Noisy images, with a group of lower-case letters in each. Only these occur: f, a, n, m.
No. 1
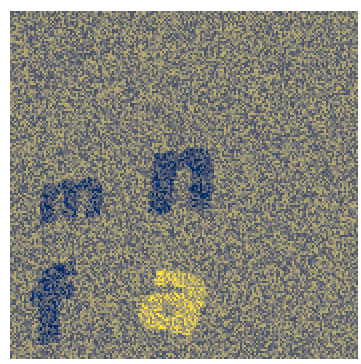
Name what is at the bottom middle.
a
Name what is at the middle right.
nothing
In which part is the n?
centre
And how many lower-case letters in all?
4
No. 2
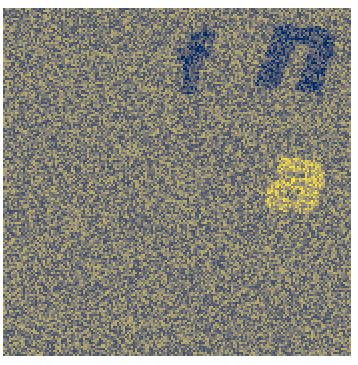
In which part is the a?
middle right
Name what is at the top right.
n
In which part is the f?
top middle
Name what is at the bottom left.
nothing
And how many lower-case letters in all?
3
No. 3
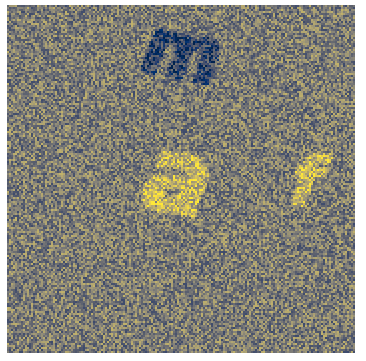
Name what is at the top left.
nothing
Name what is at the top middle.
m
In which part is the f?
middle right
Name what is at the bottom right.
nothing
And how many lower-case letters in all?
3
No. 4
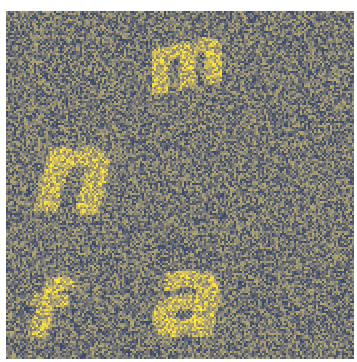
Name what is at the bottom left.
f
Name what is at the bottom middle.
a
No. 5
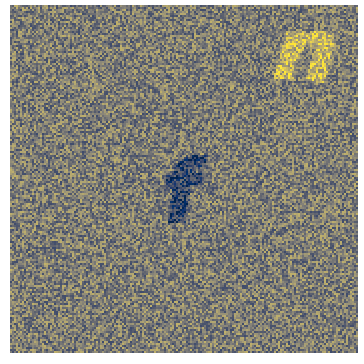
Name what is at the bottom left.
nothing
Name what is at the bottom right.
nothing
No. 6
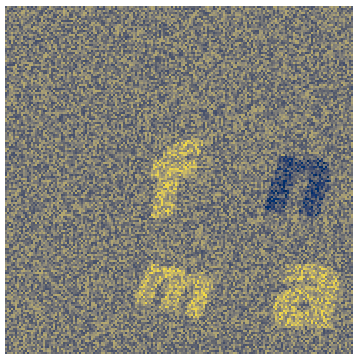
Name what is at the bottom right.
a
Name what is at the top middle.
nothing
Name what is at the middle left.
nothing
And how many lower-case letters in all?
4
